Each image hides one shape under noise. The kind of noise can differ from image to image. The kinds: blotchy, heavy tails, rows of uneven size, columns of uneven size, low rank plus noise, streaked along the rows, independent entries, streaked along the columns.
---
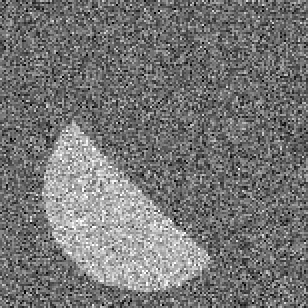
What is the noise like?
low rank plus noise
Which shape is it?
half disc
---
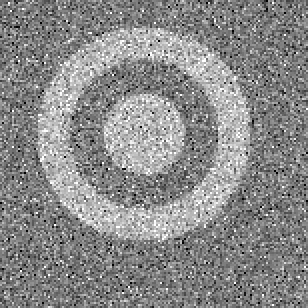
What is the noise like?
heavy tails
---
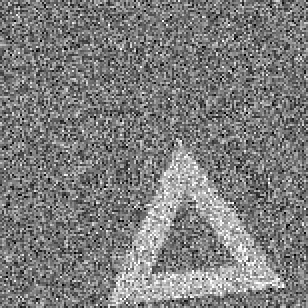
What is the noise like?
low rank plus noise
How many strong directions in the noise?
three or four
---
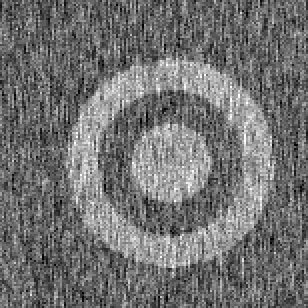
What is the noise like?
streaked along the columns
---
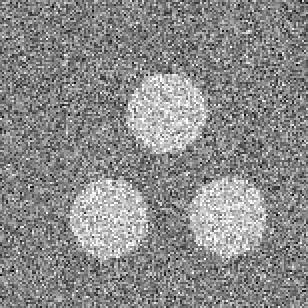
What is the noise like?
independent entries
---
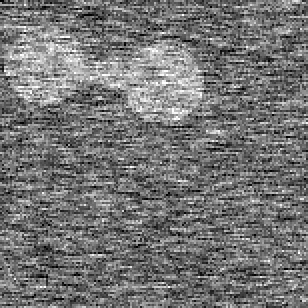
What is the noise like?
streaked along the rows
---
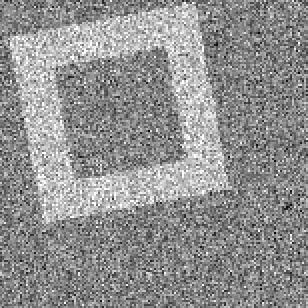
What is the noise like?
low rank plus noise
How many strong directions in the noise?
five to eight
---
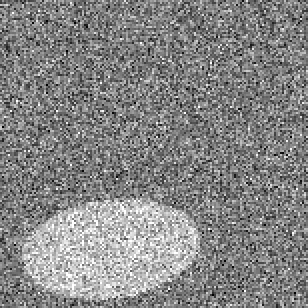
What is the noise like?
independent entries
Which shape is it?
ellipse
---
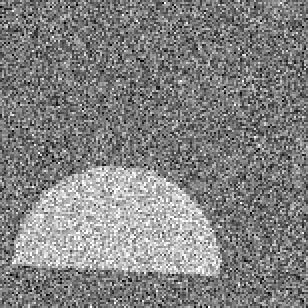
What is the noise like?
independent entries
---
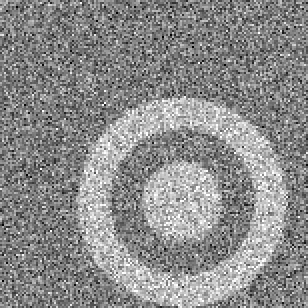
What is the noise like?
independent entries
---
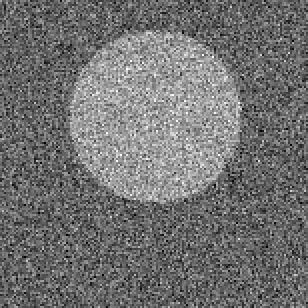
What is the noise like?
independent entries
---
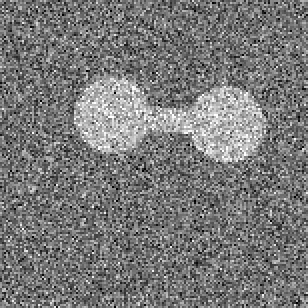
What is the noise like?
independent entries
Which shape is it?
dumbbell
